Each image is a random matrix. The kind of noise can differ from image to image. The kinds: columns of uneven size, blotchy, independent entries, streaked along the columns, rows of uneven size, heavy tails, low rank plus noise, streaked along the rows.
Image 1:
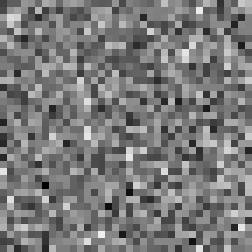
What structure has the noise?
independent entries
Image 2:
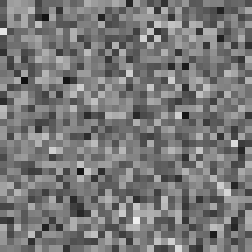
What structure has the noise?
independent entries
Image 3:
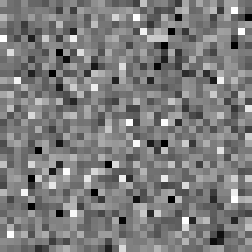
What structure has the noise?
heavy tails
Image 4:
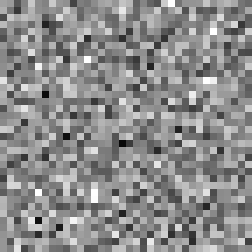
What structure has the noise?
independent entries
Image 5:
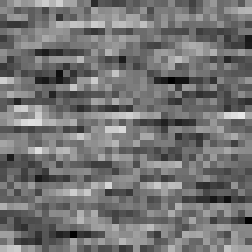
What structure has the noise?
streaked along the rows
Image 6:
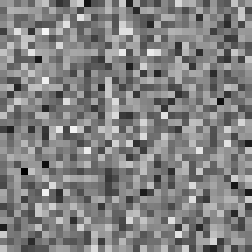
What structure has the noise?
independent entries
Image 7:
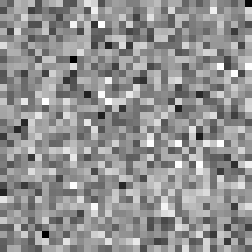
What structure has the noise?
independent entries
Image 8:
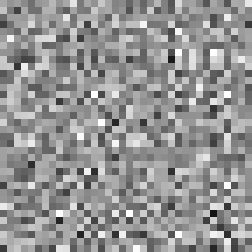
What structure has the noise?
low rank plus noise
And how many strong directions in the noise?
one
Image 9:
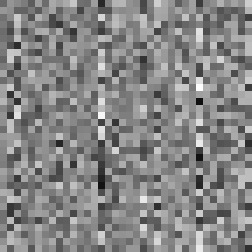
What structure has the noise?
columns of uneven size
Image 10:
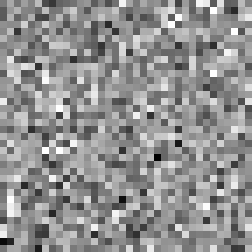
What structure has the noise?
independent entries
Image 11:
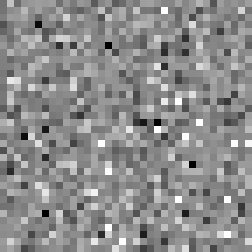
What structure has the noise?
heavy tails
